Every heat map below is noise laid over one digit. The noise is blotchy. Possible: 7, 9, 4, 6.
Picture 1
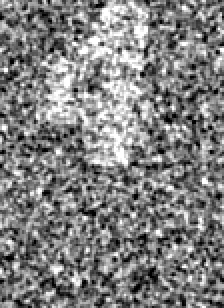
light 4
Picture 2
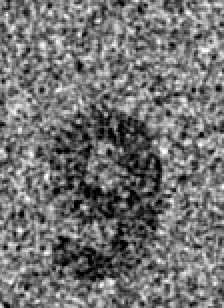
dark 9
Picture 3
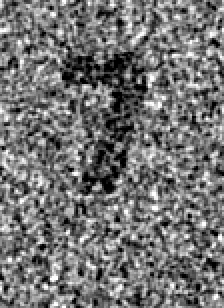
dark 7
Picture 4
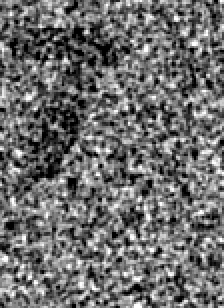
dark 7
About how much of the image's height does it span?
half
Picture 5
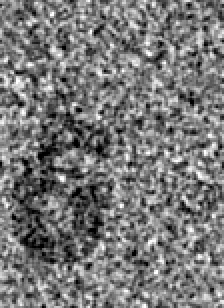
dark 6
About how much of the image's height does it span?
half
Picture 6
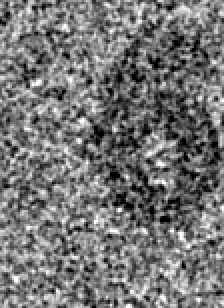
dark 6
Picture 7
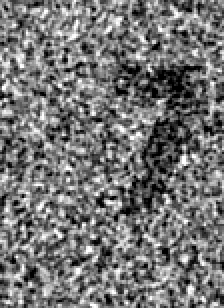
dark 7
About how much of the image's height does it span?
half
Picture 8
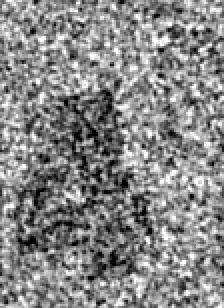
dark 4
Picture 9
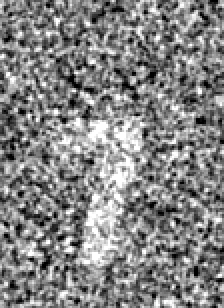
light 7
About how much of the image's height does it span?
half
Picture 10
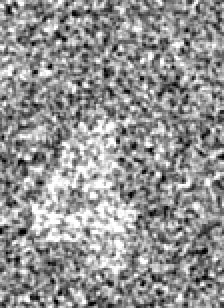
light 4
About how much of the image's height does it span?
half
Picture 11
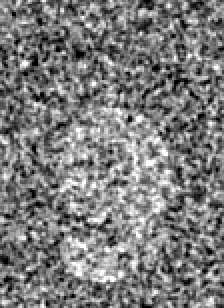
light 9
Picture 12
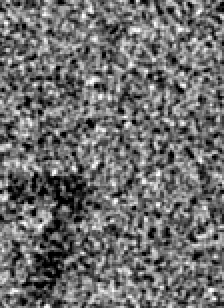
dark 7, bottom left
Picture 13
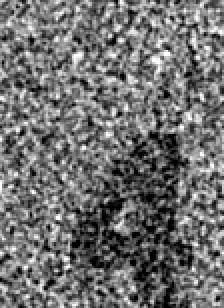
dark 4
